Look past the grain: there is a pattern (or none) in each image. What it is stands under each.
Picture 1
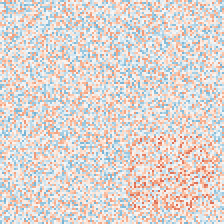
one block
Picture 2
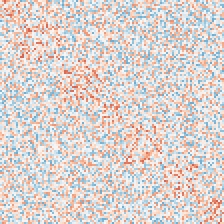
blocks along the diagonal
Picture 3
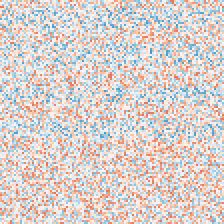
bands of rows
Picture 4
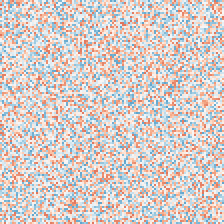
only noise
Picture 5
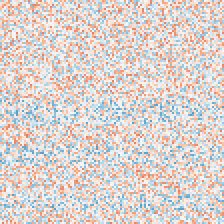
bands of rows
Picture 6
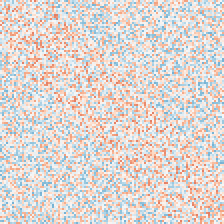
a diagonal band
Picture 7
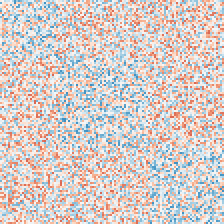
blocks along the diagonal
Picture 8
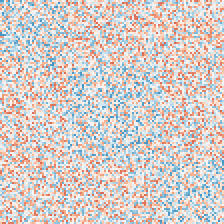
blocks along the diagonal
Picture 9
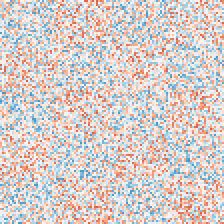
a checkerboard
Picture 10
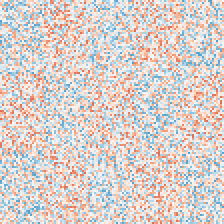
a checkerboard
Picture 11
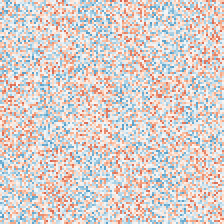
a checkerboard
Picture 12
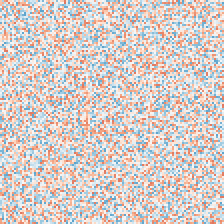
only noise
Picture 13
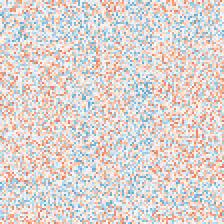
bands of rows crossing bands of columns
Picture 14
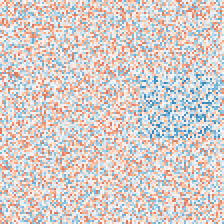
one block
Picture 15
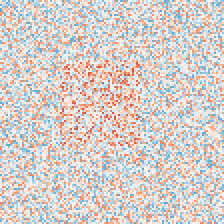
one block
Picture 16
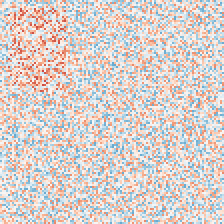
one block
